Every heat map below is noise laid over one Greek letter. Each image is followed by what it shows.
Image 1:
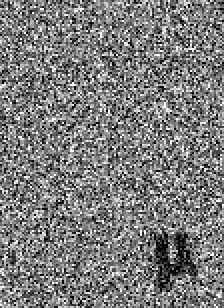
mu
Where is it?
bottom right
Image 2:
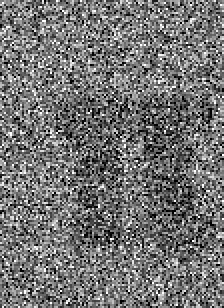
pi
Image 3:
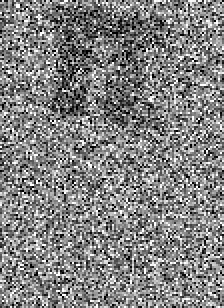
pi
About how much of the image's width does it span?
half
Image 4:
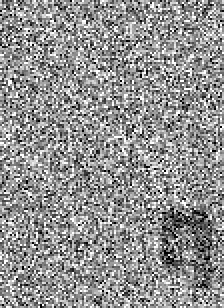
eta
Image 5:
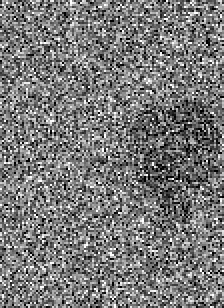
phi
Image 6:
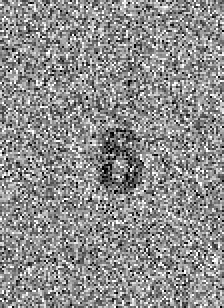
delta
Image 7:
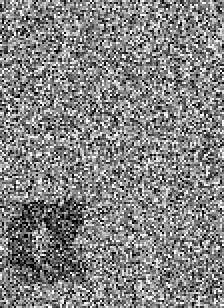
alpha
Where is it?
bottom left
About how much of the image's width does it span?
a third
